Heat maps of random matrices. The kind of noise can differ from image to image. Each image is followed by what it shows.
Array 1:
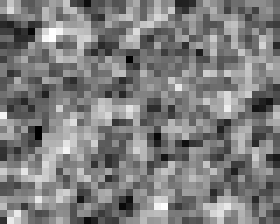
blotchy
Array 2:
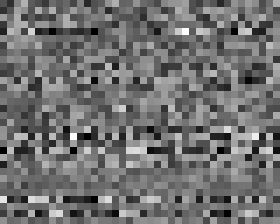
rows of uneven size
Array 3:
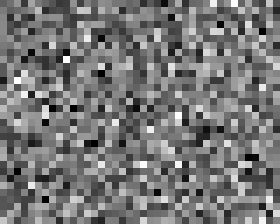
independent entries
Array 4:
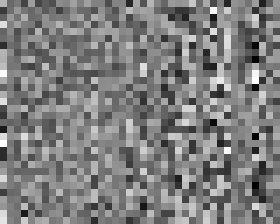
columns of uneven size
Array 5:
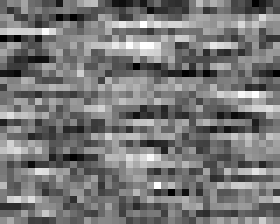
streaked along the rows
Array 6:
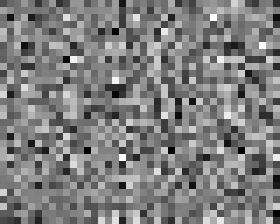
low rank plus noise
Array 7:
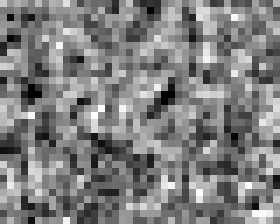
blotchy
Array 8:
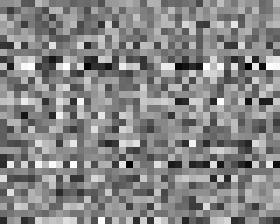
rows of uneven size
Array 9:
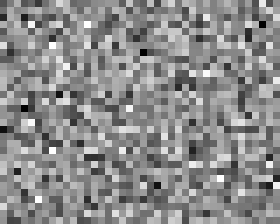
independent entries
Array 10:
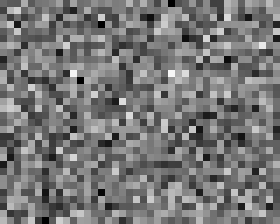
independent entries
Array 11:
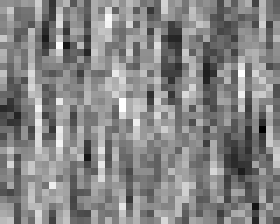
streaked along the columns
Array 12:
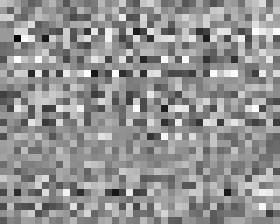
rows of uneven size
